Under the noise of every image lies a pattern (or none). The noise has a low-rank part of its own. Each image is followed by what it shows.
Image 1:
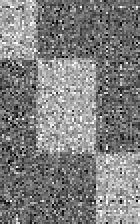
blocks along the diagonal
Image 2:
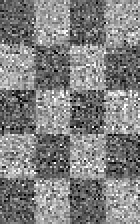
a checkerboard
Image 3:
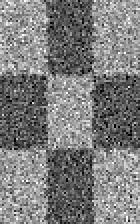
a checkerboard
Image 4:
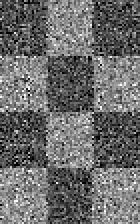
a checkerboard
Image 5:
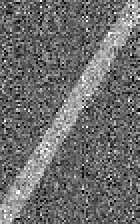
a diagonal band
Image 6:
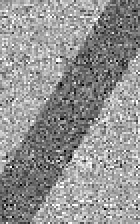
a diagonal band
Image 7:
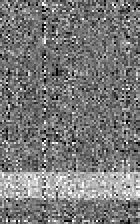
one band of rows
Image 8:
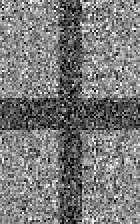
bands of rows crossing bands of columns
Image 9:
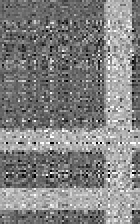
bands of rows crossing bands of columns
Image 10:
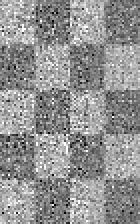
a checkerboard
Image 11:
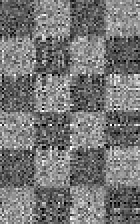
a checkerboard
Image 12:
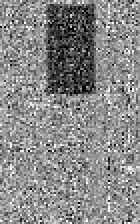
one block
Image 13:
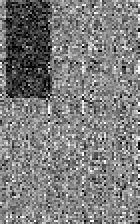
one block
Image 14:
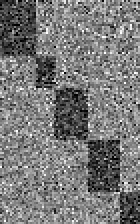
blocks along the diagonal
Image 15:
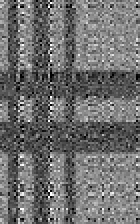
bands of rows crossing bands of columns
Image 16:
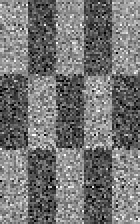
a checkerboard
